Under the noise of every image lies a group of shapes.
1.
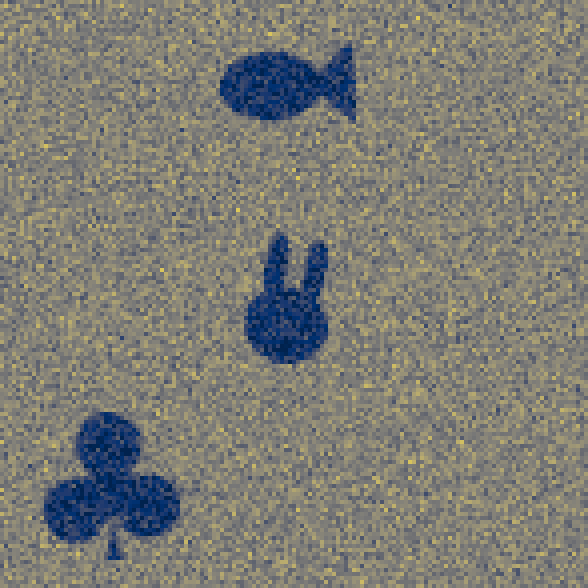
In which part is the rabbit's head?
centre
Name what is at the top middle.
fish
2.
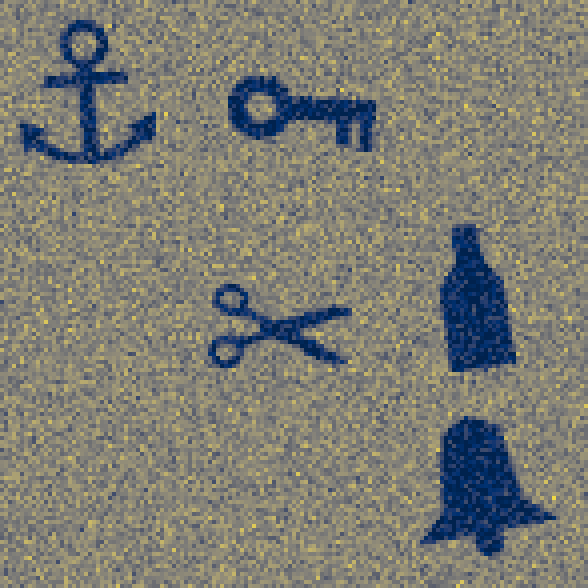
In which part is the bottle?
middle right
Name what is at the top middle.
key
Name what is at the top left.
anchor
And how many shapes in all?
5
